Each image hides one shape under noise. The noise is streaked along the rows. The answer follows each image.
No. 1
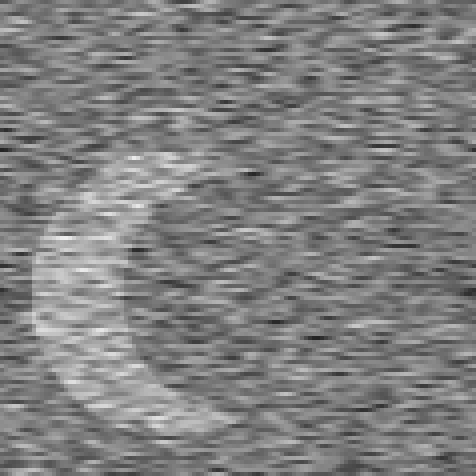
light crescent
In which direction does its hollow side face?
right
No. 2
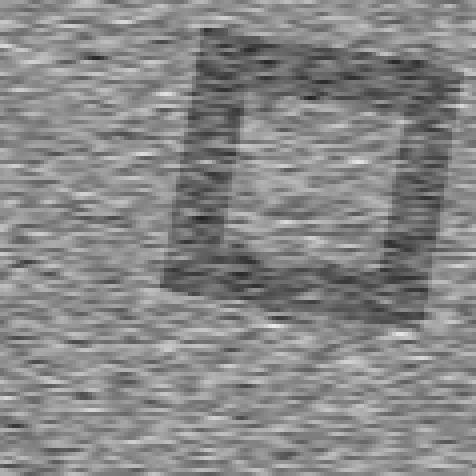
dark square frame
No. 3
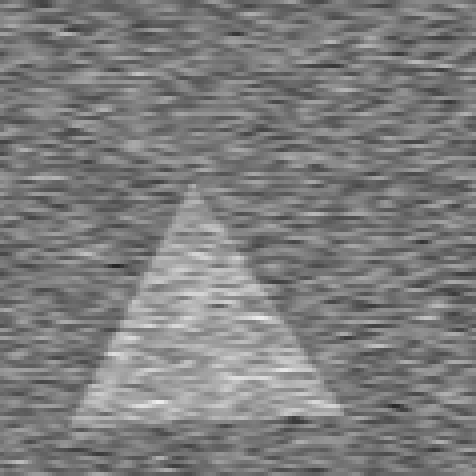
light triangle
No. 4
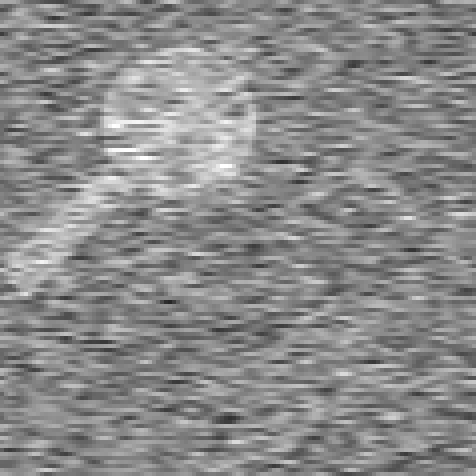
light lollipop
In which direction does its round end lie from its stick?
up and right
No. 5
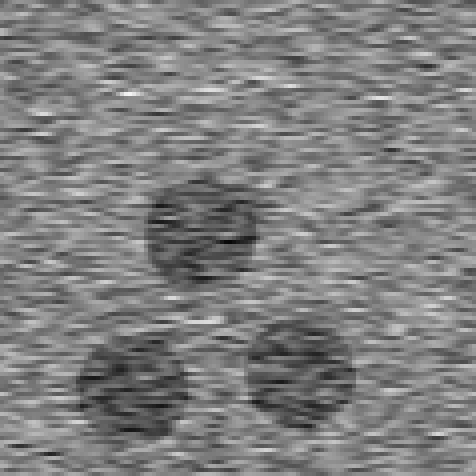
dark three dots
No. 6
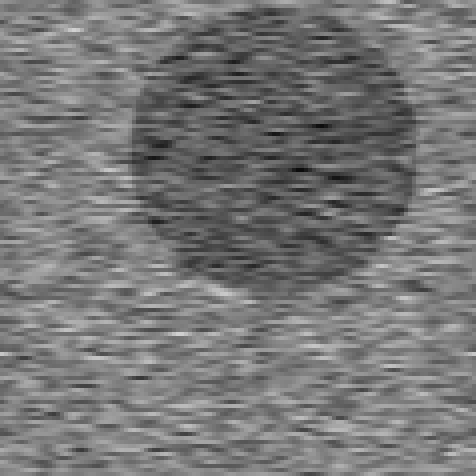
dark disc
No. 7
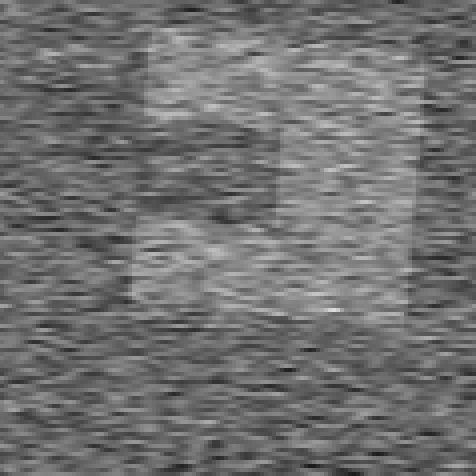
light square with a notch
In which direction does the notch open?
left
